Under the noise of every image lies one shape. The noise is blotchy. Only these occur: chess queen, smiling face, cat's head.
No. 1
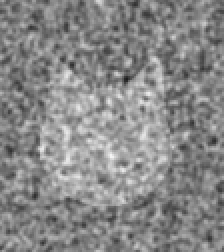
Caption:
light cat's head
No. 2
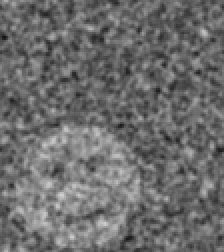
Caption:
light smiling face
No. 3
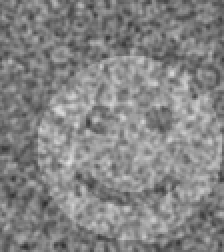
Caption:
light smiling face
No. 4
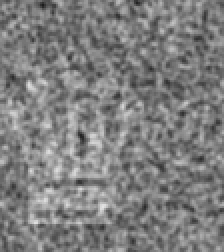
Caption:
light chess queen
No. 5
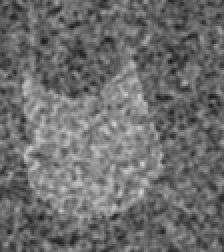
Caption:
light cat's head
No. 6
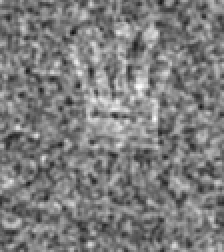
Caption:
light chess queen
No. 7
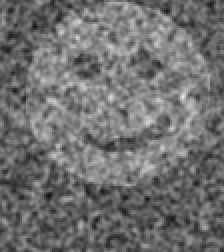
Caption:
light smiling face
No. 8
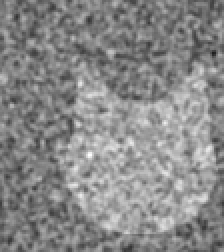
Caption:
light cat's head
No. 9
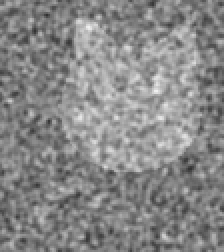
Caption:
light cat's head
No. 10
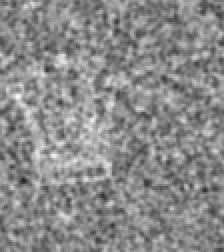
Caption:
light chess queen
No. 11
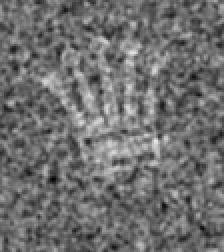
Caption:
light chess queen
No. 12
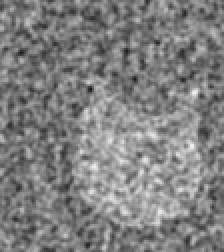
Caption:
light cat's head
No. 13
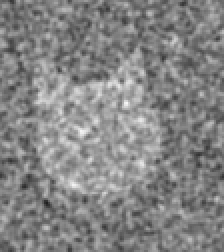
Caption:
light cat's head
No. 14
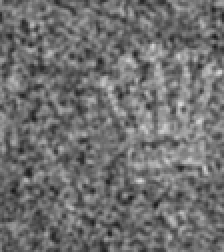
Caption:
light chess queen
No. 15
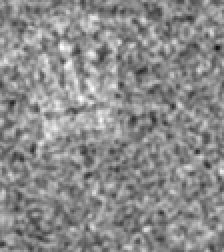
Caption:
light chess queen
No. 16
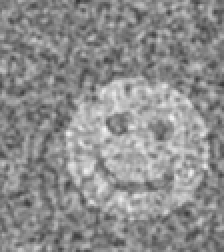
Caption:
light smiling face
